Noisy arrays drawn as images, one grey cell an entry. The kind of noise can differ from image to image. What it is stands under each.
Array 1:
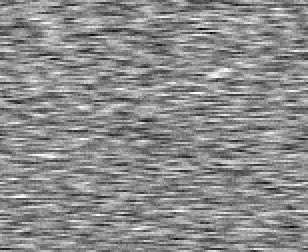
streaked along the rows
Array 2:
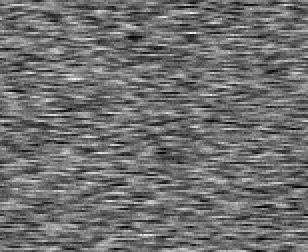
streaked along the rows
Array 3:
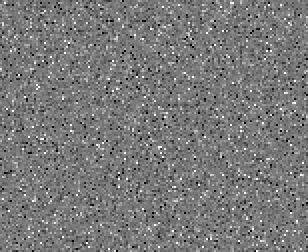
heavy tails
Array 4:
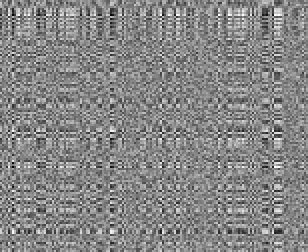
low rank plus noise
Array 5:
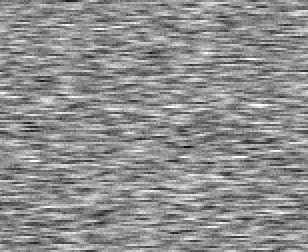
streaked along the rows
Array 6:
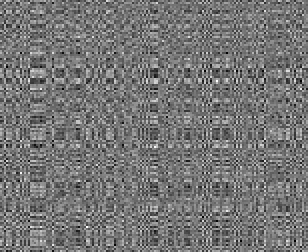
low rank plus noise
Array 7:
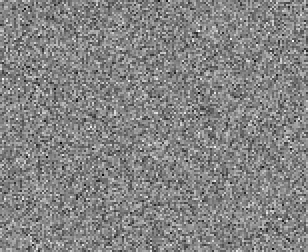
independent entries
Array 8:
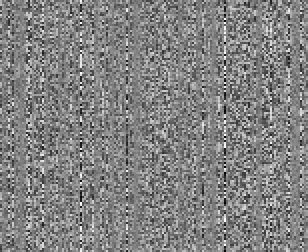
columns of uneven size
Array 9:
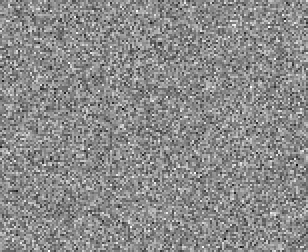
independent entries
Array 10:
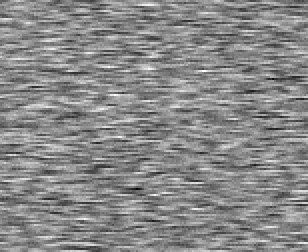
streaked along the rows
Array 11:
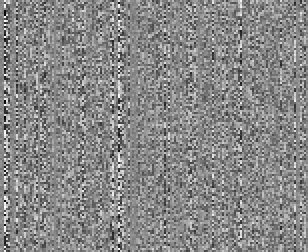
columns of uneven size
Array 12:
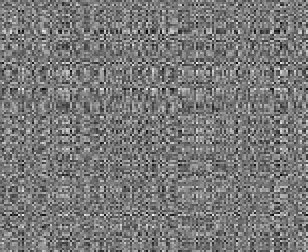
low rank plus noise
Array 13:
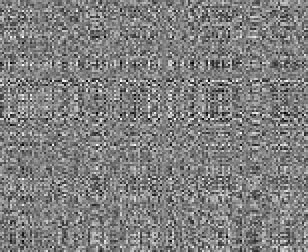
low rank plus noise
